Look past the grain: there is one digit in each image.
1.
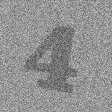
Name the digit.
4
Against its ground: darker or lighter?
darker
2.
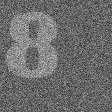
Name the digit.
8
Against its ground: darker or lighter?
lighter
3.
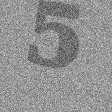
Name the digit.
5
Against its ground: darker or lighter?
darker
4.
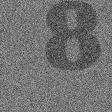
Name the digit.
8
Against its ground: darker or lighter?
darker
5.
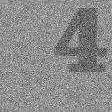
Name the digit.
4
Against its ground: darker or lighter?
darker
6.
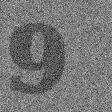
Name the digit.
9
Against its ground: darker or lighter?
darker
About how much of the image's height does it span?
two thirds
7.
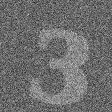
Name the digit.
3
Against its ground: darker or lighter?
lighter
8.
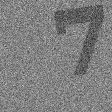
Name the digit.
7
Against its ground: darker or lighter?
darker
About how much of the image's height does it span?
two thirds
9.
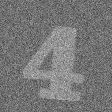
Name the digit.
4
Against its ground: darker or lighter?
lighter
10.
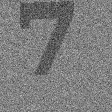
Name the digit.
7
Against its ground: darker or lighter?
darker
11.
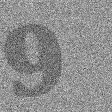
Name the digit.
9
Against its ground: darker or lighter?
darker
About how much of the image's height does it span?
two thirds
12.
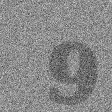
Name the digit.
9
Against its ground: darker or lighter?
darker
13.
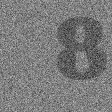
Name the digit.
8
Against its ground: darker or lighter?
darker
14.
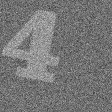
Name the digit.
4
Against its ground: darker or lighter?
lighter
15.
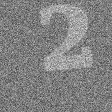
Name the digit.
2
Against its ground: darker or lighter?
lighter
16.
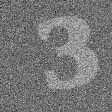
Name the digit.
3
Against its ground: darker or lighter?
lighter
